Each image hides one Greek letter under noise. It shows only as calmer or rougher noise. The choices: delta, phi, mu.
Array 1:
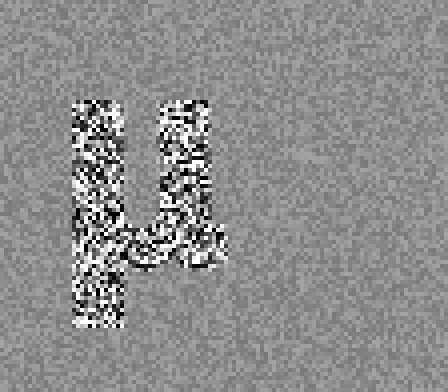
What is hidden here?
rough mu
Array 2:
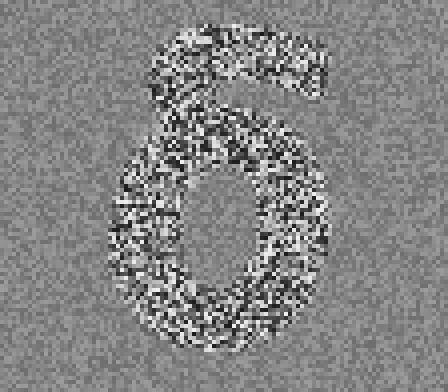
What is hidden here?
rough delta
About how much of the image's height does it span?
nearly all
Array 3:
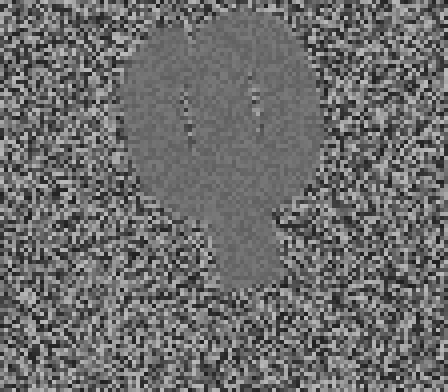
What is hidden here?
calm phi
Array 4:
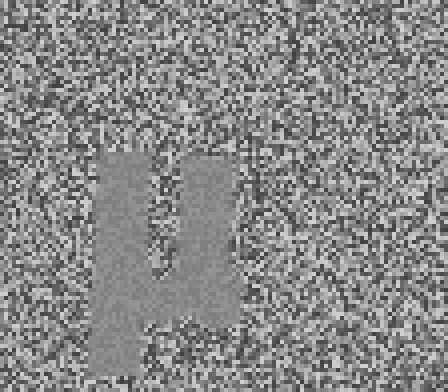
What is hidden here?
calm mu
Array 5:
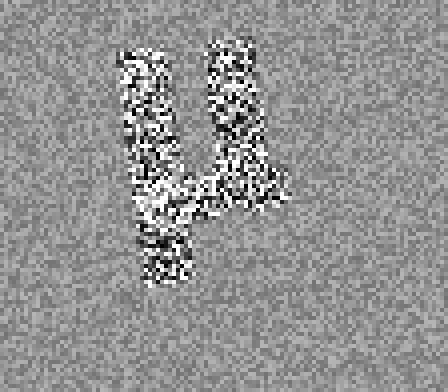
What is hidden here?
rough mu
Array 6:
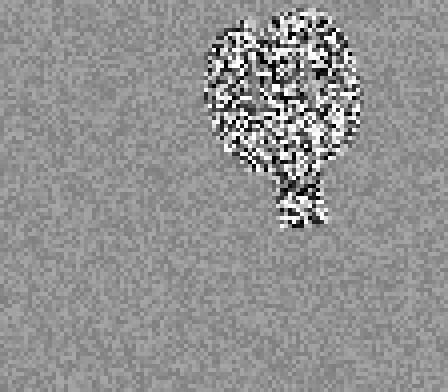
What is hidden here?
rough phi
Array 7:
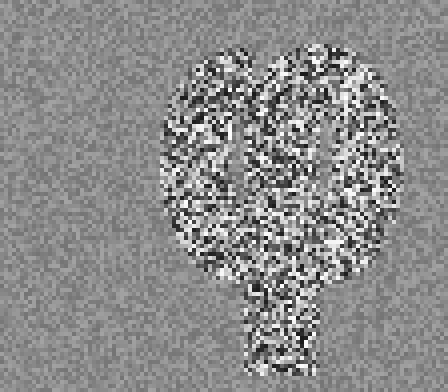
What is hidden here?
rough phi
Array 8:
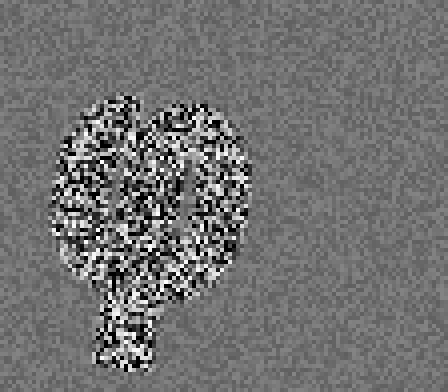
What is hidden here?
rough phi
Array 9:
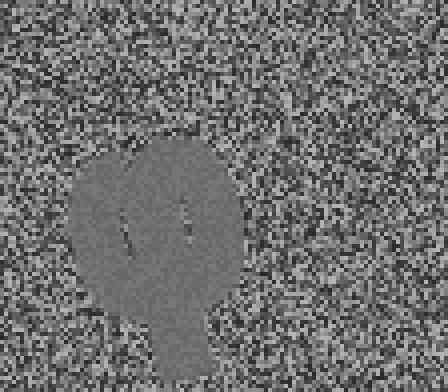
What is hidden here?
calm phi
